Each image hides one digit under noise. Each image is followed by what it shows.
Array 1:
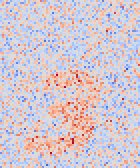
3
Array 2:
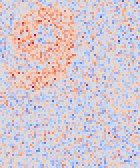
9
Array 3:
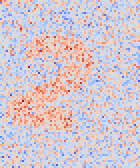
2
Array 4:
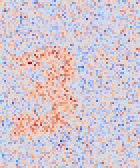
3
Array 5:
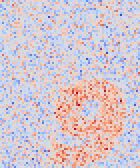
9
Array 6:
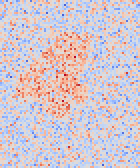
4
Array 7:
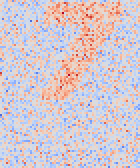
7
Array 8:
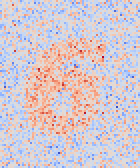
6
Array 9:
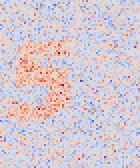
5
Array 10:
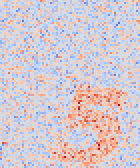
5
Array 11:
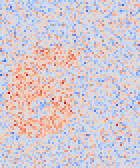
6
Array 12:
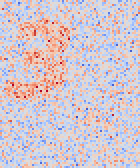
3
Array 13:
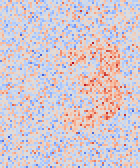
3
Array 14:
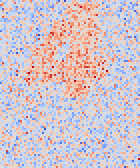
4
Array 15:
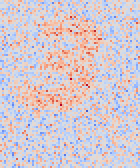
3
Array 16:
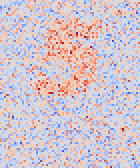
5
